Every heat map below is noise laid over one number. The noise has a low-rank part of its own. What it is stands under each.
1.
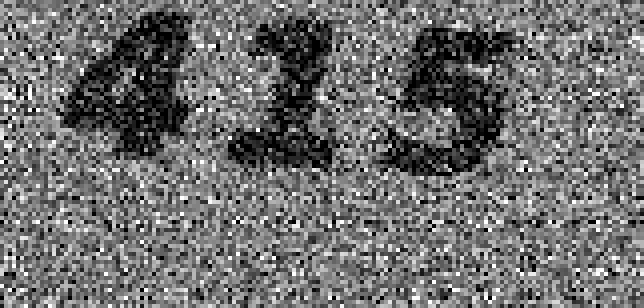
415
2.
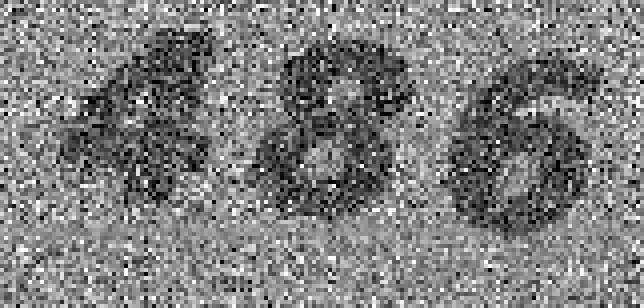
486
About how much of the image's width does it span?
nearly all
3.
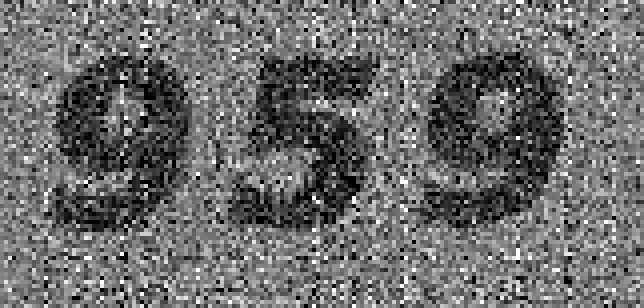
959
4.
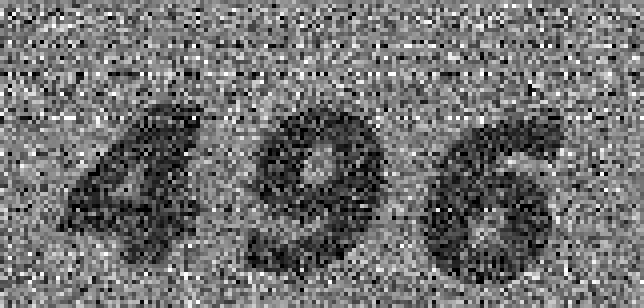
496
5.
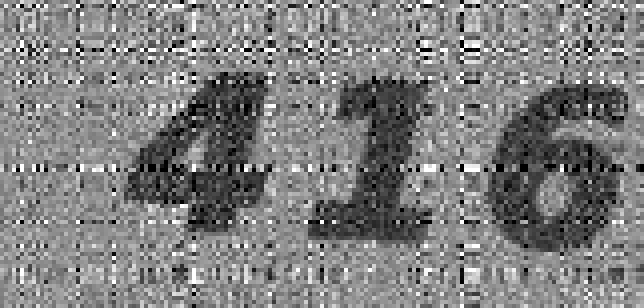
416
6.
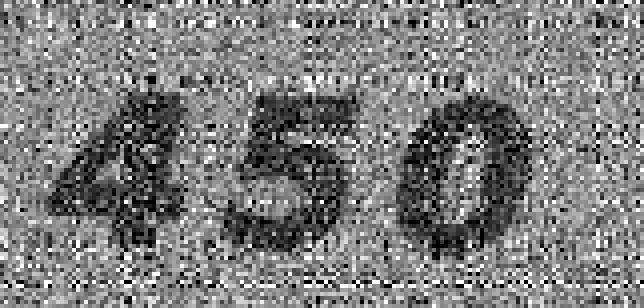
450
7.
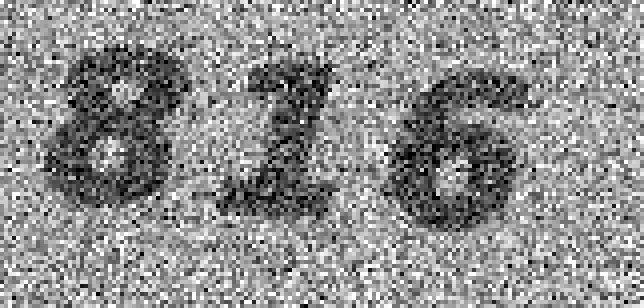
816
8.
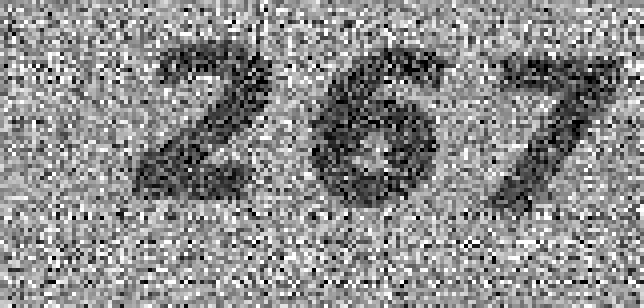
267
